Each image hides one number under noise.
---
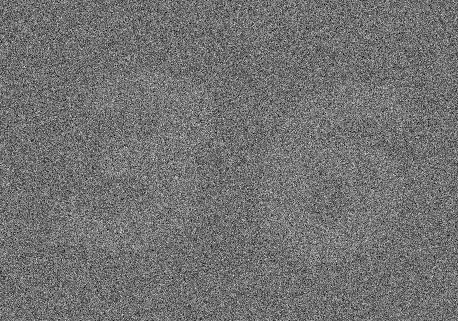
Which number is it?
36
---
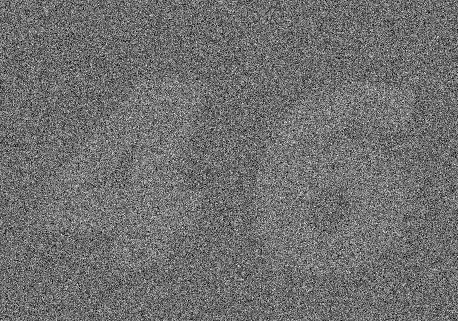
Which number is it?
46
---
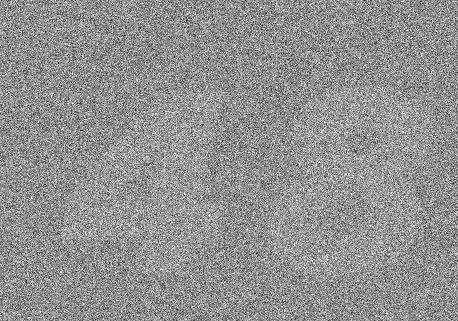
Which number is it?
48
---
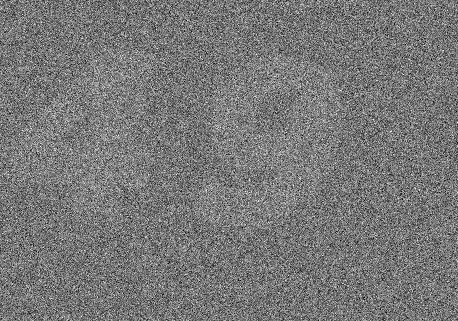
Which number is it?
49
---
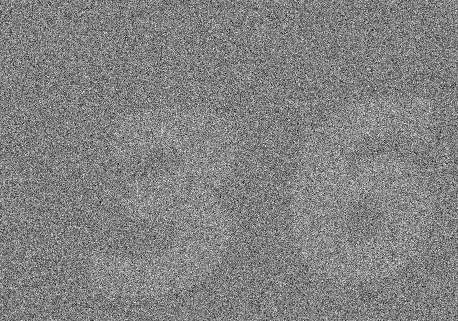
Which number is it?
36
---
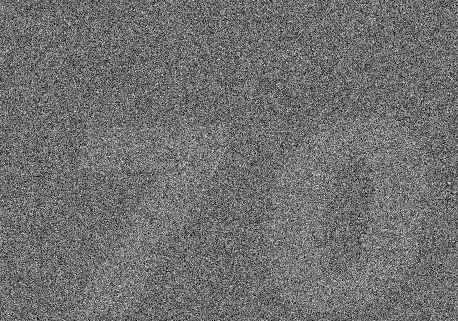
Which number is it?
70
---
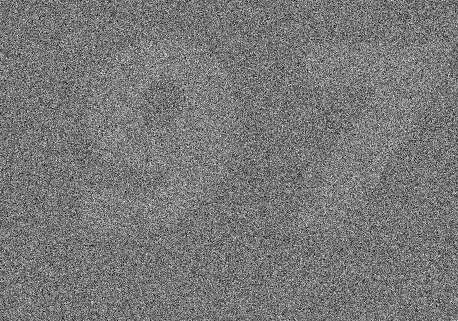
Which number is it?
97
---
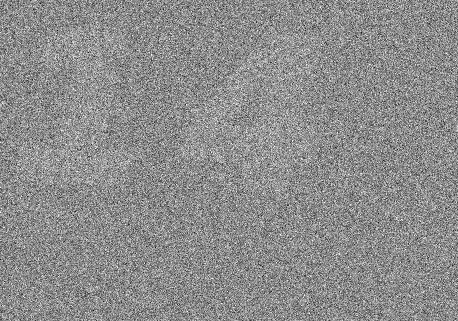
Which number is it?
14
